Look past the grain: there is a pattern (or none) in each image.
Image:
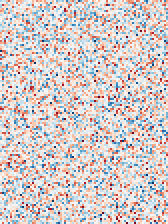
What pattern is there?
only noise
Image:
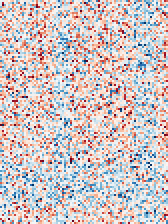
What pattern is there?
bands of rows crossing bands of columns
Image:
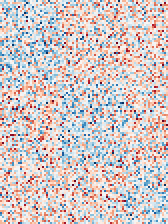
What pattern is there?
blocks along the diagonal
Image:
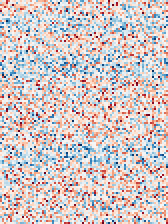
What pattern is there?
bands of rows
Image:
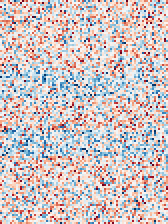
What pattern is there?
bands of rows
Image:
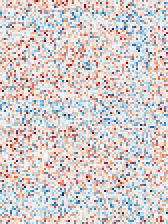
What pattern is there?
bands of rows crossing bands of columns
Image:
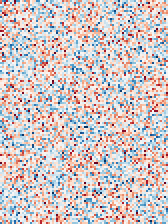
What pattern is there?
a checkerboard
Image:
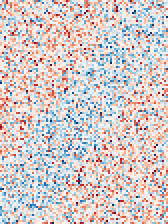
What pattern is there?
a diagonal band
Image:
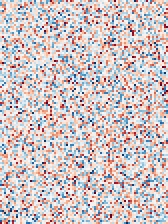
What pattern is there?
only noise
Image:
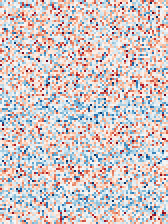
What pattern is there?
bands of rows
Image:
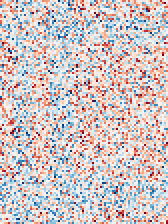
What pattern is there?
bands of rows crossing bands of columns
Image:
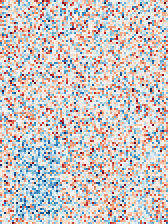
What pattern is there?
one block
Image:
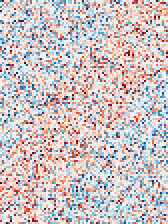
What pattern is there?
a diagonal band
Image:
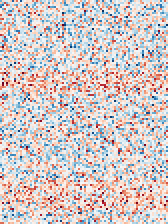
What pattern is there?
bands of rows
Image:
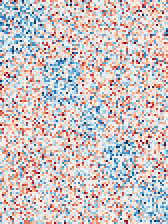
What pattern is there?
blocks along the diagonal
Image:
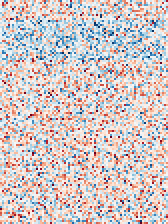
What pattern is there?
one band of rows
